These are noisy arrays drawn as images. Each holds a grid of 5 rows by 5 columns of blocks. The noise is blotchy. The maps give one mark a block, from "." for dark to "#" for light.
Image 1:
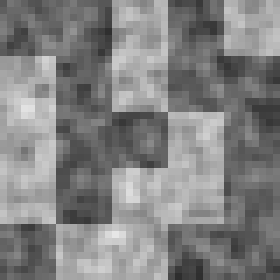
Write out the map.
. . # . #
# . # . .
# . . # .
# . # # .
. # # . .
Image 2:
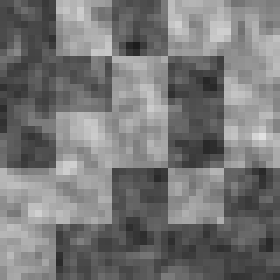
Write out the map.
. # . # #
. . # . #
. # # . #
# # . # .
# . . . .
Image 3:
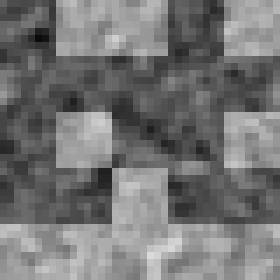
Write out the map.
. # # . #
. . . . .
. # . . #
. . # . .
# # # # #
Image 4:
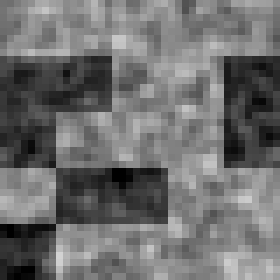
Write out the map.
# # # # #
. . # # .
. # # # .
# . . # #
. # # # #
